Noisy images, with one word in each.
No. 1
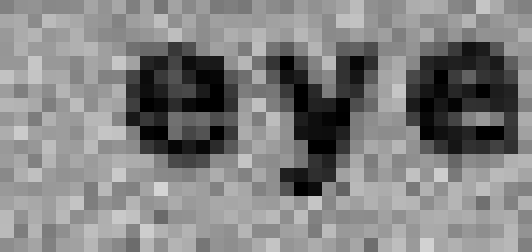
eye
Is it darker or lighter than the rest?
darker
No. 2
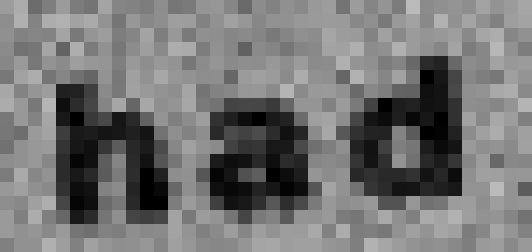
had
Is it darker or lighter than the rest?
darker
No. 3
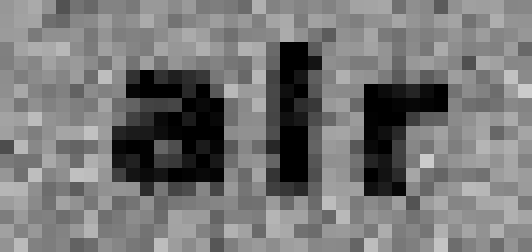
air
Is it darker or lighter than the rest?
darker
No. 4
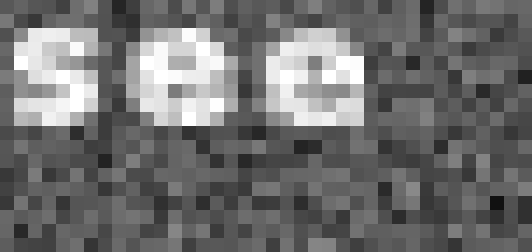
see
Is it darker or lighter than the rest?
lighter
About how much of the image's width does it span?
two thirds
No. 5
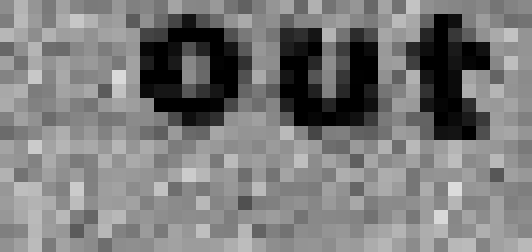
out
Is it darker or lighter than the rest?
darker
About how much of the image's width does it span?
two thirds
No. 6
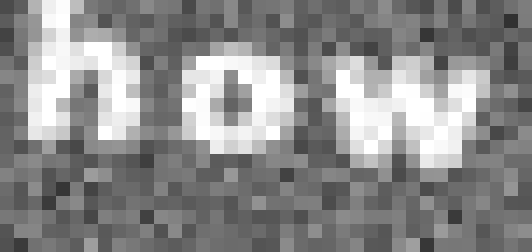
how
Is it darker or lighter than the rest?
lighter
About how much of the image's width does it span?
nearly all
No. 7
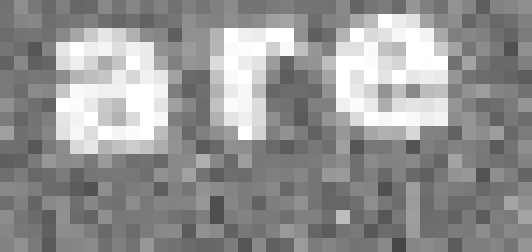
are
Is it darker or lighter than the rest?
lighter
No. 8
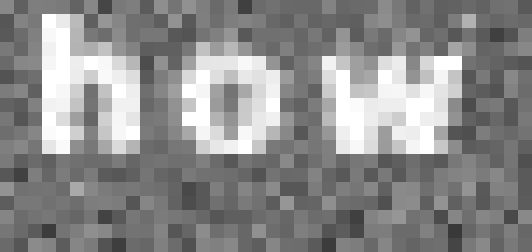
how
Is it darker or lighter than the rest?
lighter
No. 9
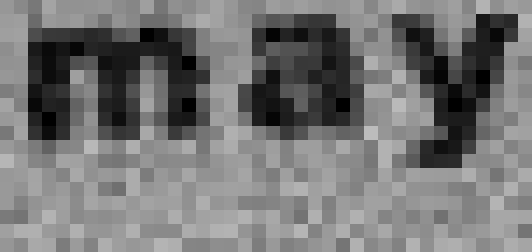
may
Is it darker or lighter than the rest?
darker
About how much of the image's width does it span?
nearly all
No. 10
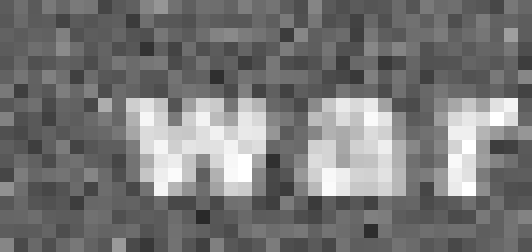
war
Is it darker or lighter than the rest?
lighter
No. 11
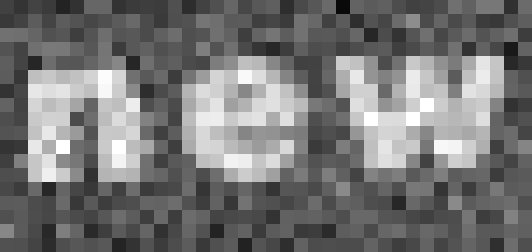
new
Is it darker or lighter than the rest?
lighter
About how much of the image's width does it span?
nearly all
